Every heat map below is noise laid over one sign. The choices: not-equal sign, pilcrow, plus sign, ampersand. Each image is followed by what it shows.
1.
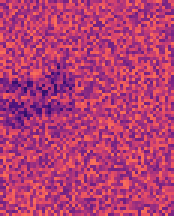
dark not-equal sign, middle left
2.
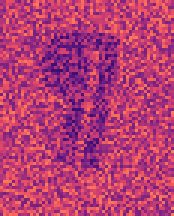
dark pilcrow
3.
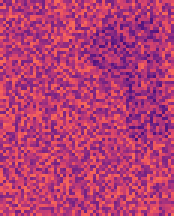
dark pilcrow
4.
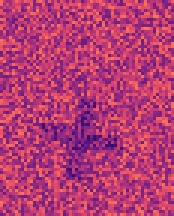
dark plus sign
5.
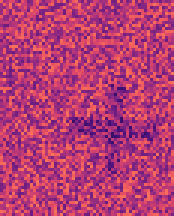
dark plus sign
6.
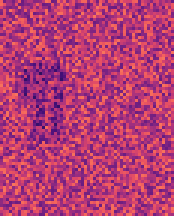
dark pilcrow, middle left
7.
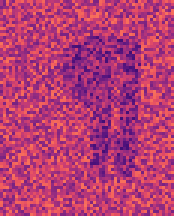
dark pilcrow
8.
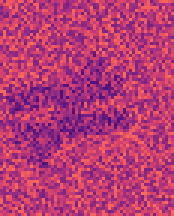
dark not-equal sign
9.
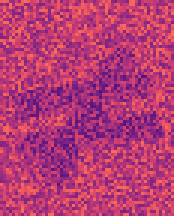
dark not-equal sign
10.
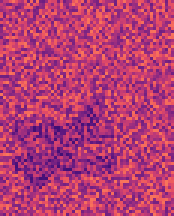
dark not-equal sign
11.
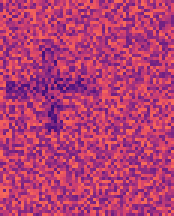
dark plus sign
